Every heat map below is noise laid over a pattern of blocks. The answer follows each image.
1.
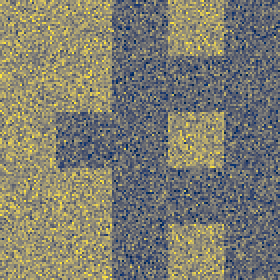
top and bottom mirror each other
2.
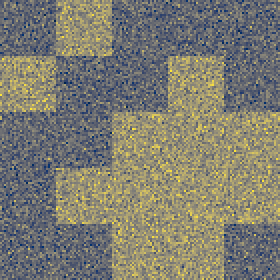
mirrored about the diagonal from the top left
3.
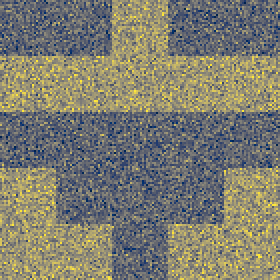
left and right mirror each other
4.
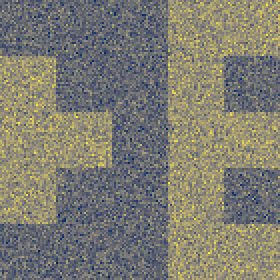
top and bottom mirror each other
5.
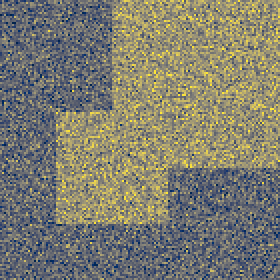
mirrored about the diagonal from the bottom left
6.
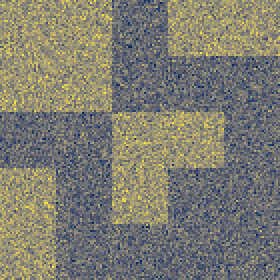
mirrored about the diagonal from the top left
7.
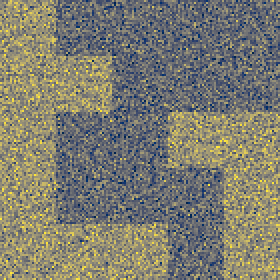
no symmetry
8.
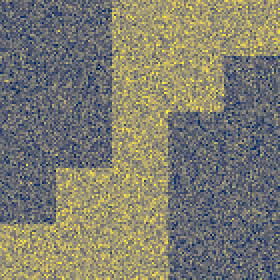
the same after a half turn
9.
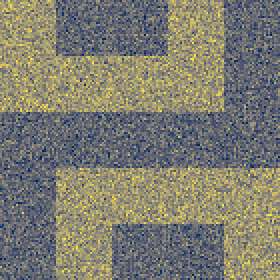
the same after a half turn
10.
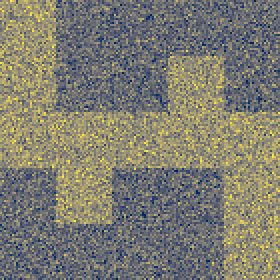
the same after a half turn
